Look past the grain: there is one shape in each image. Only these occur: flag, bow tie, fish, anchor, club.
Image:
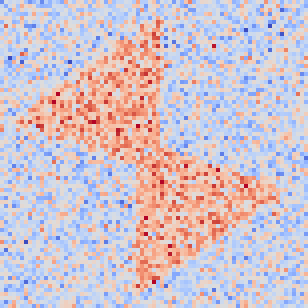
bow tie
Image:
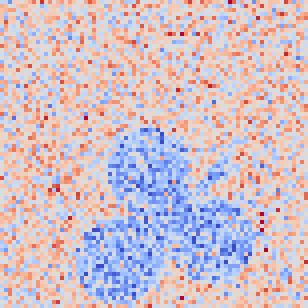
club
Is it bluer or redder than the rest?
bluer
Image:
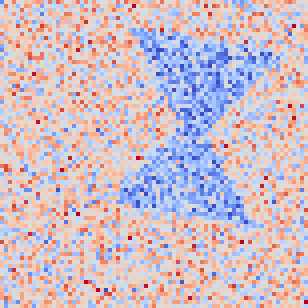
bow tie
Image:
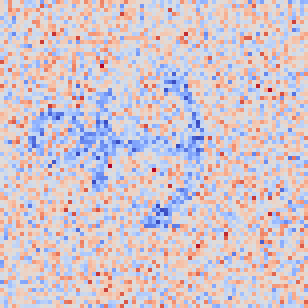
anchor
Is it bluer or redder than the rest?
bluer
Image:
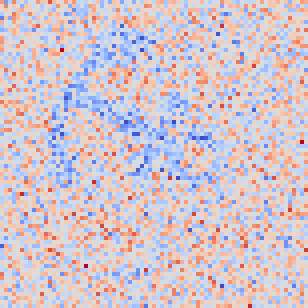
anchor
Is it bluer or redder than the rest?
bluer
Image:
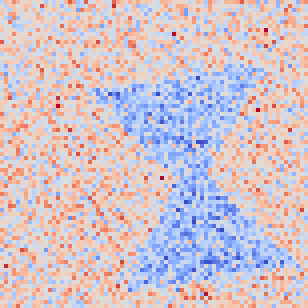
bow tie
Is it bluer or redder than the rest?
bluer
